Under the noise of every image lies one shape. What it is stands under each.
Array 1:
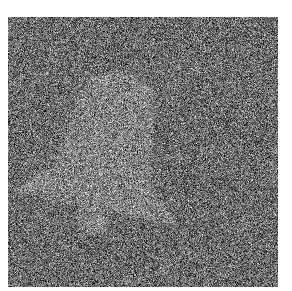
bell
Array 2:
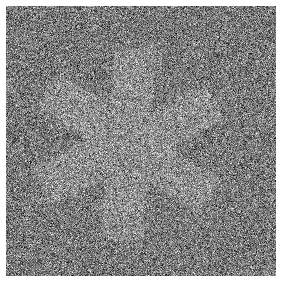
asterisk
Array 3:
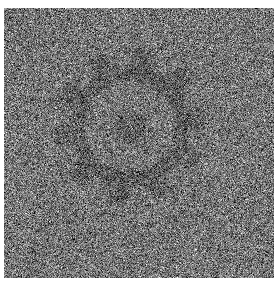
gear
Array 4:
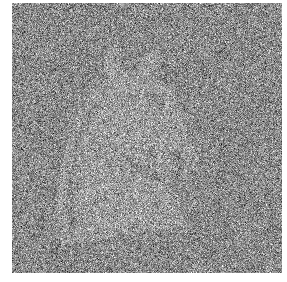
chess knight
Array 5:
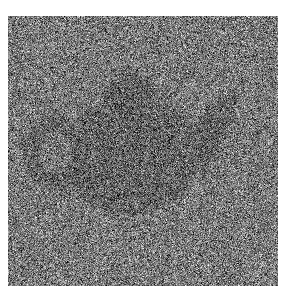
teapot
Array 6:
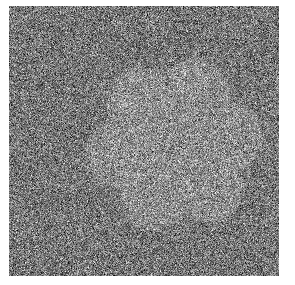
flower
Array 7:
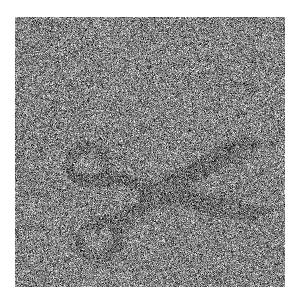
pair of scissors
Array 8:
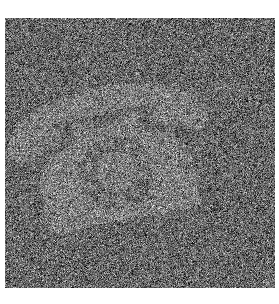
telephone
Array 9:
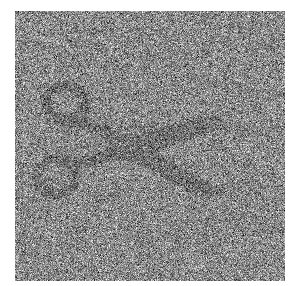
pair of scissors
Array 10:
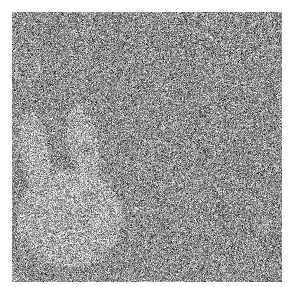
rabbit's head
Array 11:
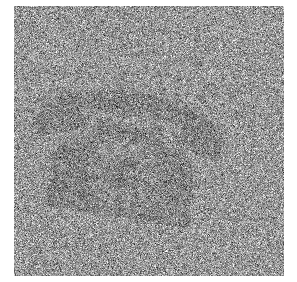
telephone
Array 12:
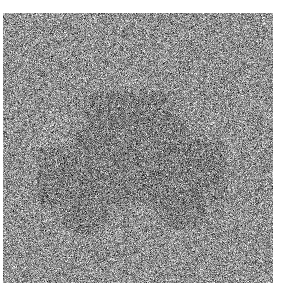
car
